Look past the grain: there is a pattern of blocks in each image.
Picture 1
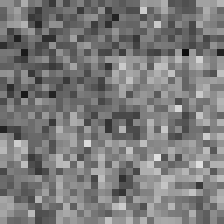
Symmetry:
mirrored about the diagonal from the top left
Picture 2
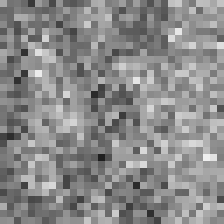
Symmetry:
top and bottom mirror each other
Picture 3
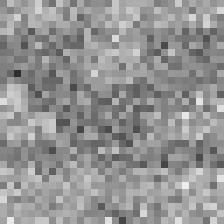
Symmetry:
left and right mirror each other
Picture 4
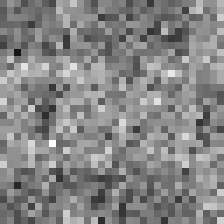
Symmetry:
top and bottom mirror each other
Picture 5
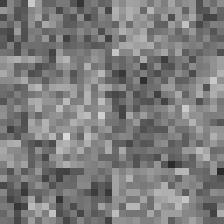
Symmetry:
top and bottom mirror each other
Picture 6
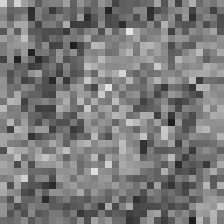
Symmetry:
the same after a half turn
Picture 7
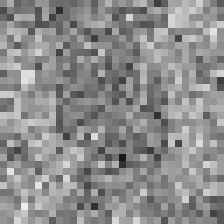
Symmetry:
the same after a half turn
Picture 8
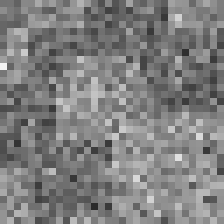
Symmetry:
mirrored about the diagonal from the top left
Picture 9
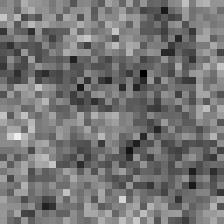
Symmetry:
no symmetry
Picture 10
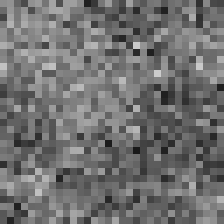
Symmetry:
mirrored about the diagonal from the top left
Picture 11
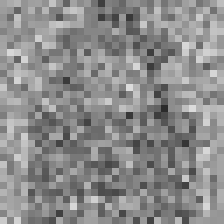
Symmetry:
left and right mirror each other
